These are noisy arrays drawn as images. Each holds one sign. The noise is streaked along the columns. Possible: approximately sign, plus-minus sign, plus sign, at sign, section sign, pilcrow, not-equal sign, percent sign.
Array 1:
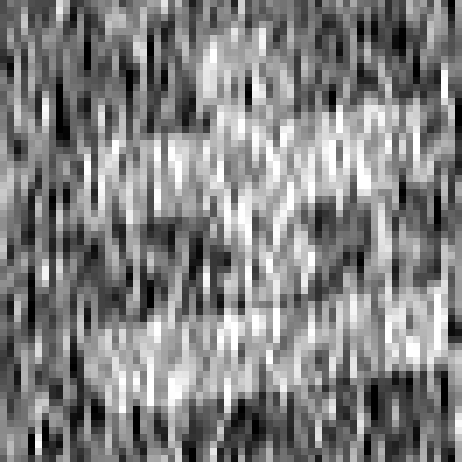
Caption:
light plus-minus sign
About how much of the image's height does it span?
nearly all
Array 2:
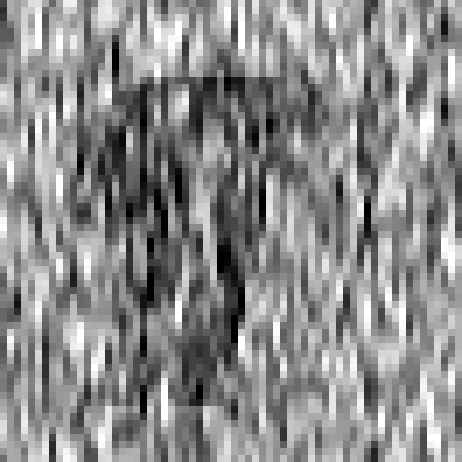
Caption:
dark pilcrow
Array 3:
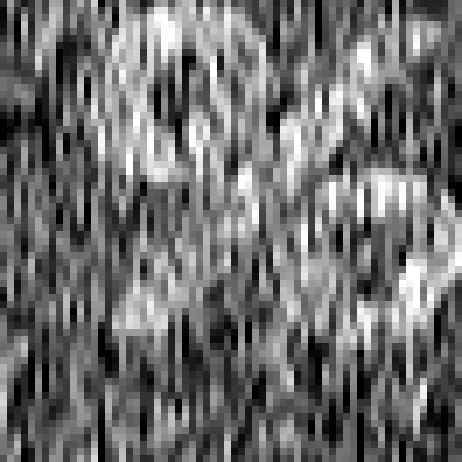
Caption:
light percent sign
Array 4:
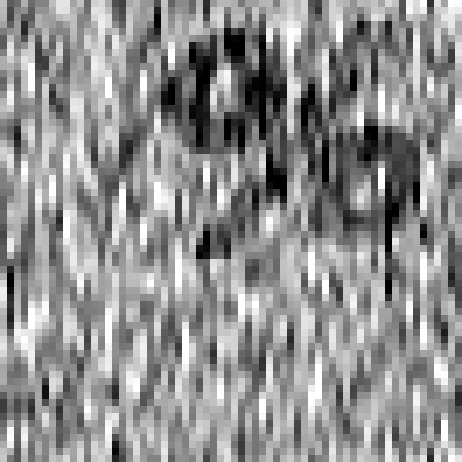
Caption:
dark percent sign
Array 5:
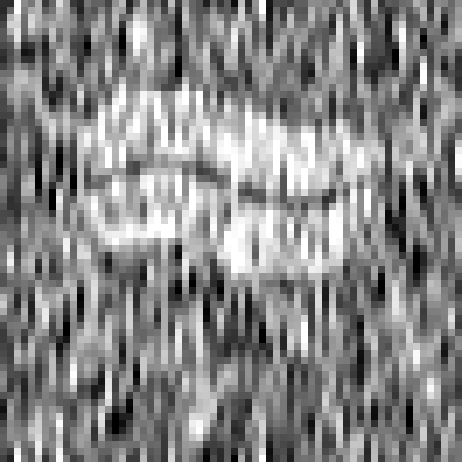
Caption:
light approximately sign
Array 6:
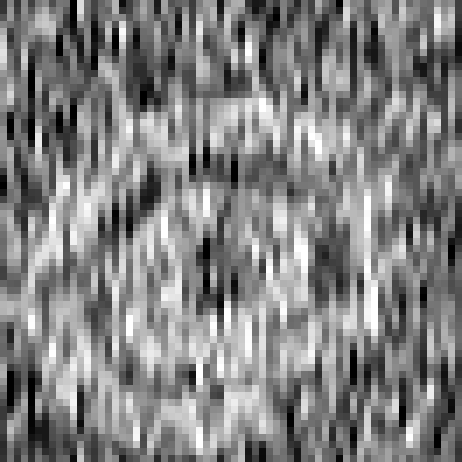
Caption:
light at sign
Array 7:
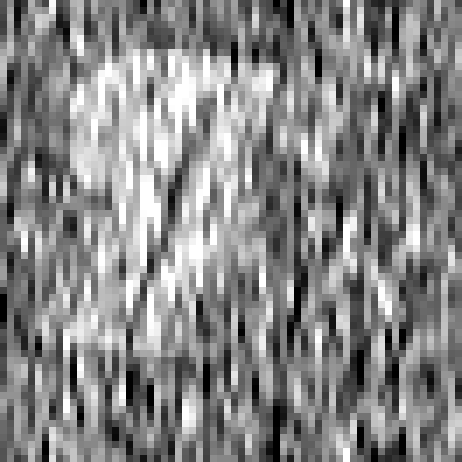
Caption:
light pilcrow
